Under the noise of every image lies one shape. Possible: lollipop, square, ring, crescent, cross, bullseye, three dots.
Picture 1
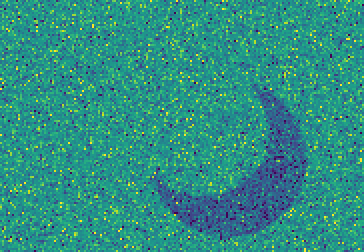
crescent
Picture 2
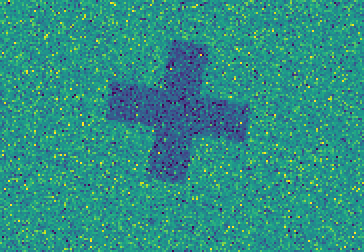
cross
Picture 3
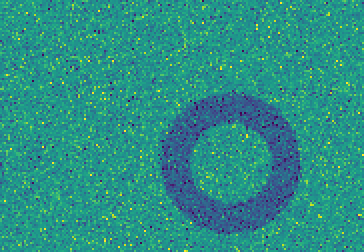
ring
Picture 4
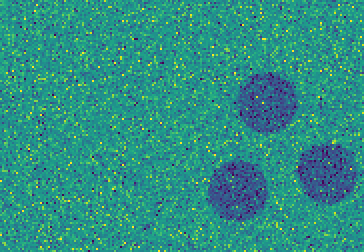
three dots
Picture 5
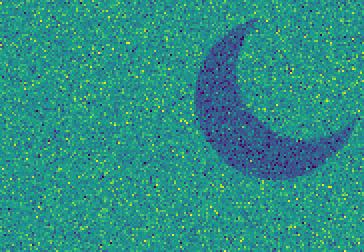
crescent
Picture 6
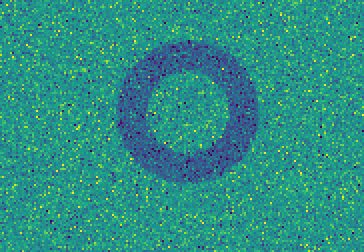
ring
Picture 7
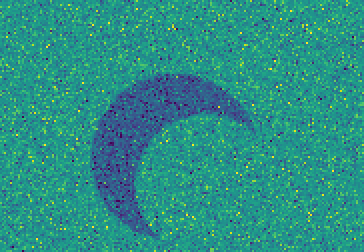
crescent
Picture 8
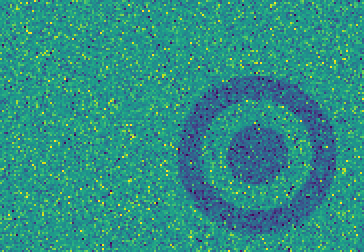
bullseye
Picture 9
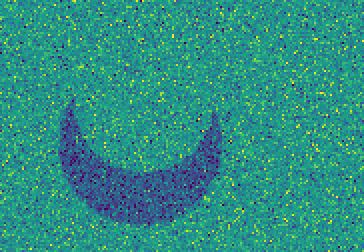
crescent
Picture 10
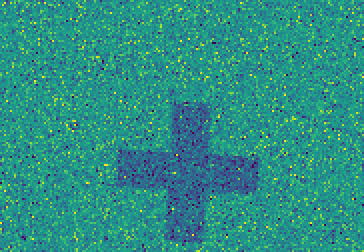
cross
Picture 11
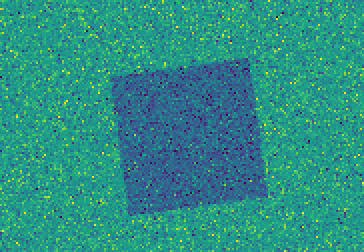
square
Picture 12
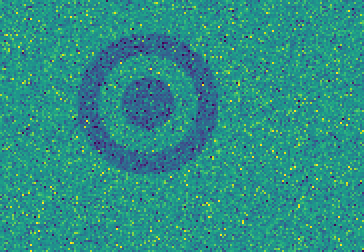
bullseye
